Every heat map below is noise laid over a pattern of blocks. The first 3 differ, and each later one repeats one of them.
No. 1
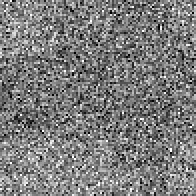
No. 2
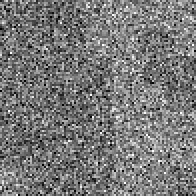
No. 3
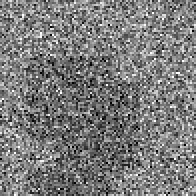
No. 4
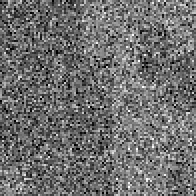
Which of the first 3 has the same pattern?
2
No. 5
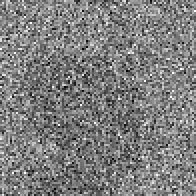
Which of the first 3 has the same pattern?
3
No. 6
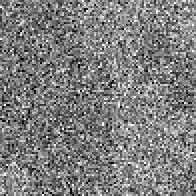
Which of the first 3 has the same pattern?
2
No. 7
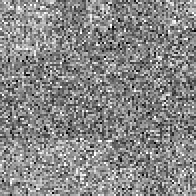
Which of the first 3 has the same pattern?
1
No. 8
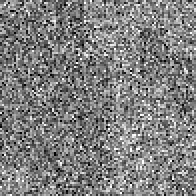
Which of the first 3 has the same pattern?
2
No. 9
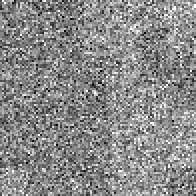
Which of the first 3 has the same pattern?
2
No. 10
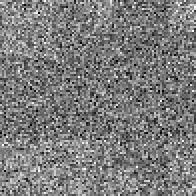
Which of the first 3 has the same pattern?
1
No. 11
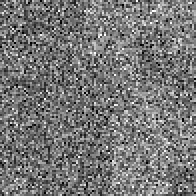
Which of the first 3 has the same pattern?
2
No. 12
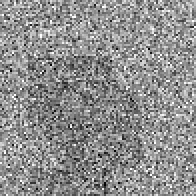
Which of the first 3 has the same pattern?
3
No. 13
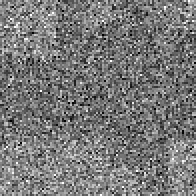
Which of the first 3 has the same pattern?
1
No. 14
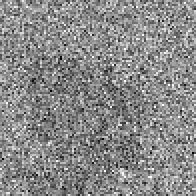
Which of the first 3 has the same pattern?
3
